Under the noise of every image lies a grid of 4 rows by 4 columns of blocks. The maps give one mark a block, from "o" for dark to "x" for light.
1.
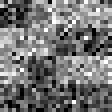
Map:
oxxx
xxoo
xoxx
oooo
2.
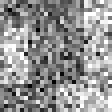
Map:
ooox
xoox
xoox
ooxx
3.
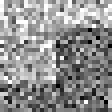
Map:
xxxx
xxoo
xxoo
oooo
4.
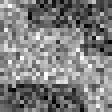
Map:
xooo
xxxo
xxxx
ooox
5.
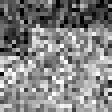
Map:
oooo
oxxx
xxxx
xxxx
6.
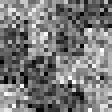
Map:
xxoo
oxox
ooxx
xoox
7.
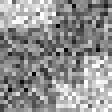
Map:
xxoo
oooo
ooox
ooxx
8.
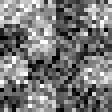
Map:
xxox
oxoo
xoox
oxoo
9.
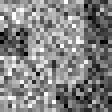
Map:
xxxo
oxxo
xxxo
xxoo
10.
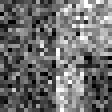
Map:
ooxx
ooxx
ooxo
ooxo
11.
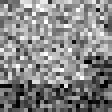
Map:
xxxx
xxxx
xxxo
oooo
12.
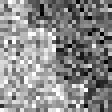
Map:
xooo
xxoo
xxoo
xxxo
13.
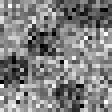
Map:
xxoo
xoxx
oxxx
xxox
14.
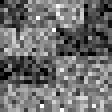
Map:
oxxo
xxoo
ooxx
xxxx
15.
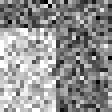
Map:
oooo
xxoo
xxoo
xxoo
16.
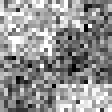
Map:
xxxo
xxoo
oooo
ooxx
